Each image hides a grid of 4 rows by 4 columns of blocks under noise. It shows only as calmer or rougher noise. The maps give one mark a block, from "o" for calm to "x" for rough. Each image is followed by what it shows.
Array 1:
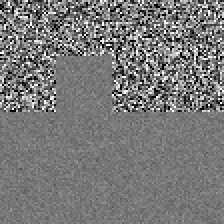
xxxx
xoxx
oooo
oooo
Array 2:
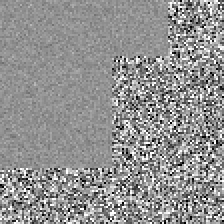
ooox
ooxx
ooxx
xxxx
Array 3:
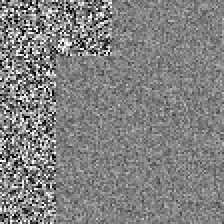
xxoo
xooo
xooo
xooo
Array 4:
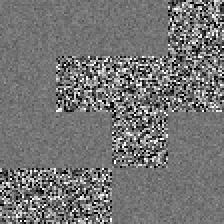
ooox
oxxx
ooxo
xxoo
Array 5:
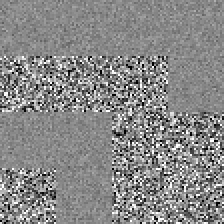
oooo
xxxo
ooxx
xoxx
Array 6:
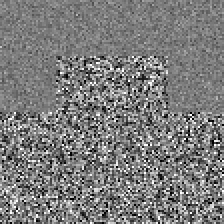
oooo
oxxo
xxxx
xxxx
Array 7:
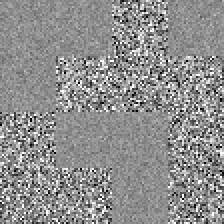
ooxo
oxxx
xoox
xxox
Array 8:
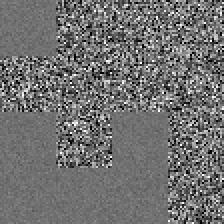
oxxx
xxxx
oxox
ooox
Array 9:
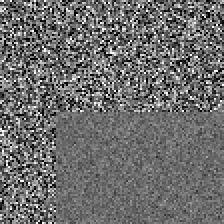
xxxx
xxxx
xooo
xooo
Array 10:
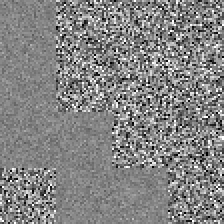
oxxx
oxxx
ooxx
xoox
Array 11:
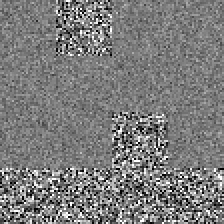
oxoo
oooo
ooxo
xxxx
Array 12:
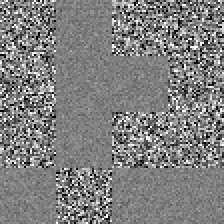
xoxx
xoox
xoxx
oxoo
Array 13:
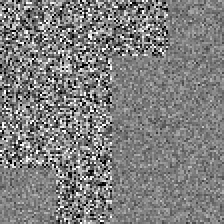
xxxo
xxoo
xxoo
oxoo
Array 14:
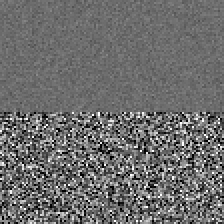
oooo
oooo
xxxx
xxxx
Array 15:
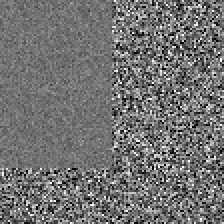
ooxx
ooxx
ooxx
xxxx
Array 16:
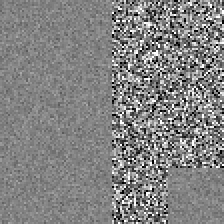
ooxx
ooxx
ooxx
ooxo
